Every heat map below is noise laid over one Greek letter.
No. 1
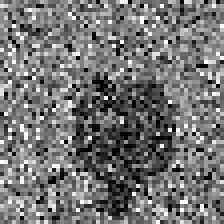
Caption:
dark phi
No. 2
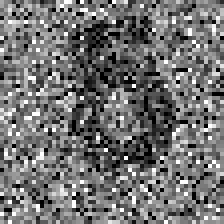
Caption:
dark delta
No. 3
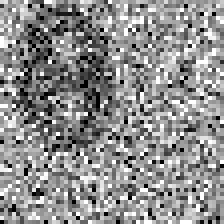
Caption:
dark theta
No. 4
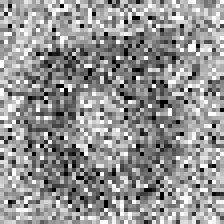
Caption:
dark sigma
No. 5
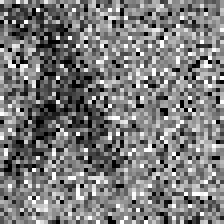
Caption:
dark lambda
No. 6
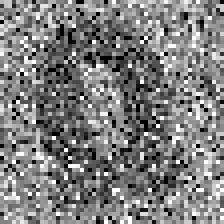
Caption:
dark omega
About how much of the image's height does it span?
nearly all
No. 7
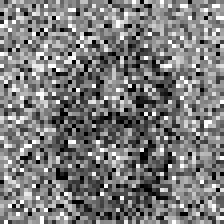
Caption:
dark theta
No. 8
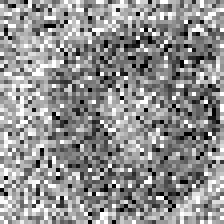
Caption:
dark sigma
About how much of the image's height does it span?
nearly all
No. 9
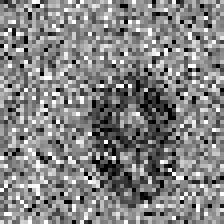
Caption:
dark theta
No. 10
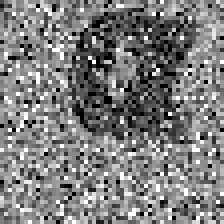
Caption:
dark alpha
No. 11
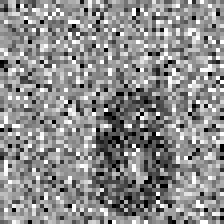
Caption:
dark delta
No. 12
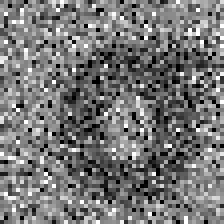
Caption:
dark sigma
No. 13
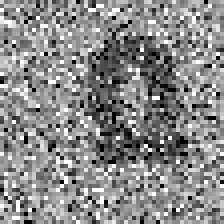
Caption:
dark omega
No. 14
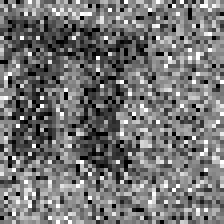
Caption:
dark pi
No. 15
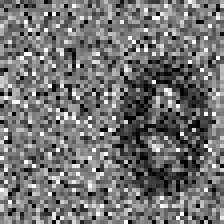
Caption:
dark theta
